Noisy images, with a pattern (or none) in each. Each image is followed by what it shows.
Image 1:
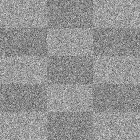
a checkerboard
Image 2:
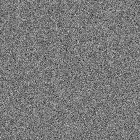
only noise
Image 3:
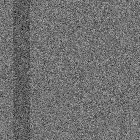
one band of columns
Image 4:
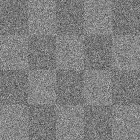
a checkerboard
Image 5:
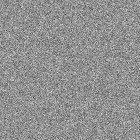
only noise
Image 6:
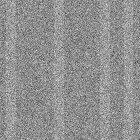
bands of columns
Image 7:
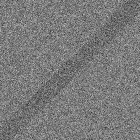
a diagonal band
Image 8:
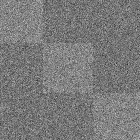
blocks along the diagonal
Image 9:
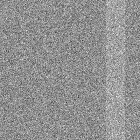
one band of columns
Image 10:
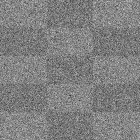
a checkerboard
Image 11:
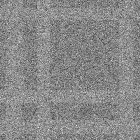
bands of rows crossing bands of columns
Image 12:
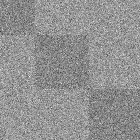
blocks along the diagonal
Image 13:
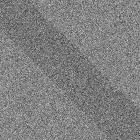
a diagonal band
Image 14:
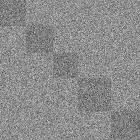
blocks along the diagonal
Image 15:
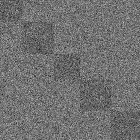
blocks along the diagonal
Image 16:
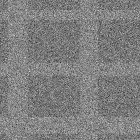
bands of rows crossing bands of columns
